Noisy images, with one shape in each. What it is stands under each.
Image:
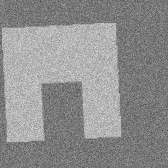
square with a notch
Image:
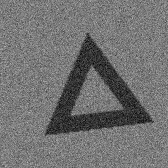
triangle frame
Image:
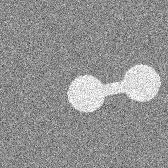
dumbbell
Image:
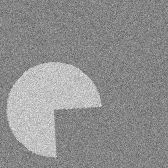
disc with a wedge cut out
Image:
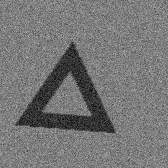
triangle frame
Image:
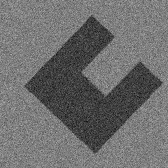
square with a notch
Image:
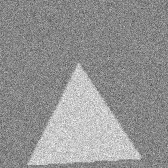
triangle
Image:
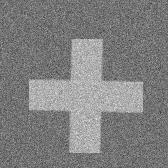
cross
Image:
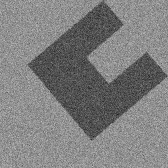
square with a notch
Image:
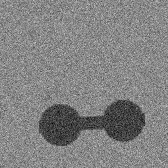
dumbbell
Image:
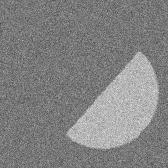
half disc
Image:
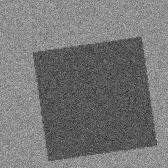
square
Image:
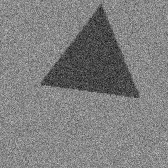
triangle
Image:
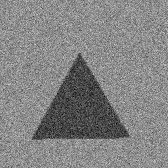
triangle
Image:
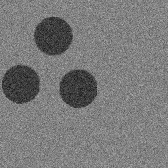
three dots
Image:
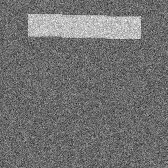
bar
